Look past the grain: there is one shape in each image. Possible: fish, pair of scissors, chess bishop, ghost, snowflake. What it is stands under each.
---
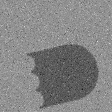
ghost
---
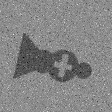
chess bishop
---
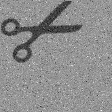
pair of scissors
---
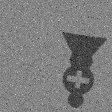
chess bishop
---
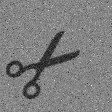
pair of scissors
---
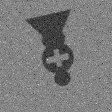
chess bishop
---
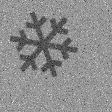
snowflake
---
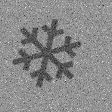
snowflake
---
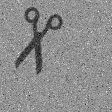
pair of scissors
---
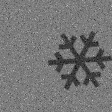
snowflake
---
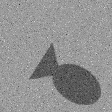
fish
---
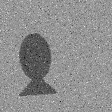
fish
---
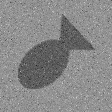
fish
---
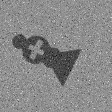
chess bishop
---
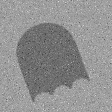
ghost
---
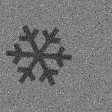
snowflake
